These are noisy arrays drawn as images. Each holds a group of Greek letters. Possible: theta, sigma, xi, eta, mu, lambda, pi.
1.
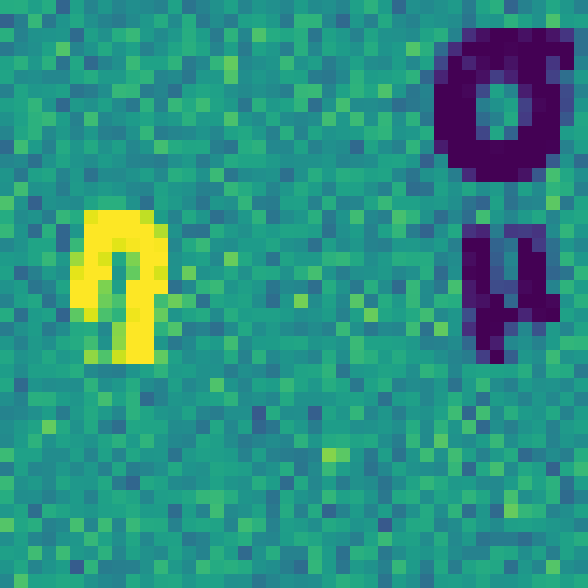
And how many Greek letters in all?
3
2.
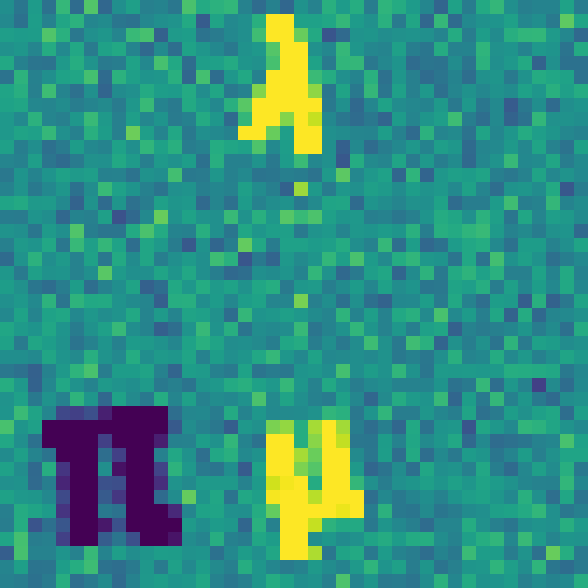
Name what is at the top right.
nothing
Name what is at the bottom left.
pi
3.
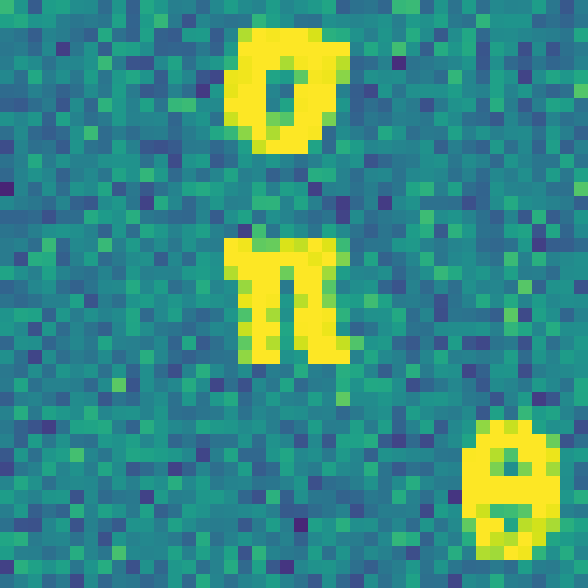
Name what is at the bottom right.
theta
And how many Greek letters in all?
3
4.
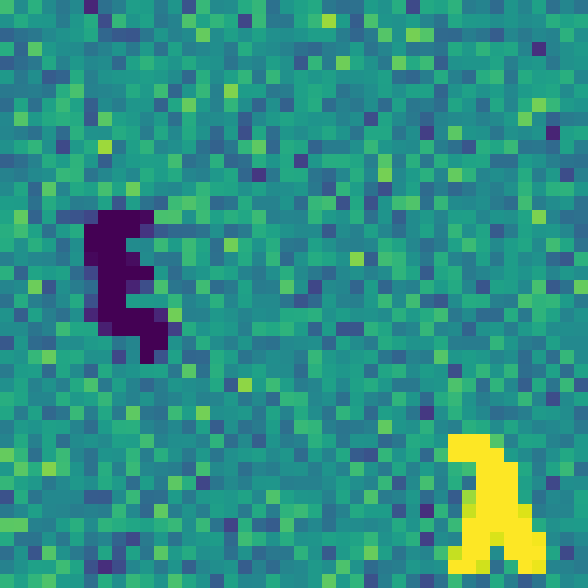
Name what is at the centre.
nothing
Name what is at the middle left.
xi
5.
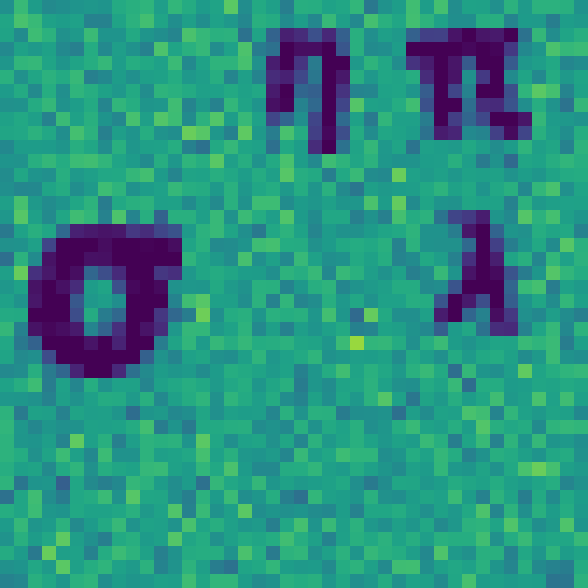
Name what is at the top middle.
eta
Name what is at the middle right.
lambda
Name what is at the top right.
pi
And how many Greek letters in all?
4
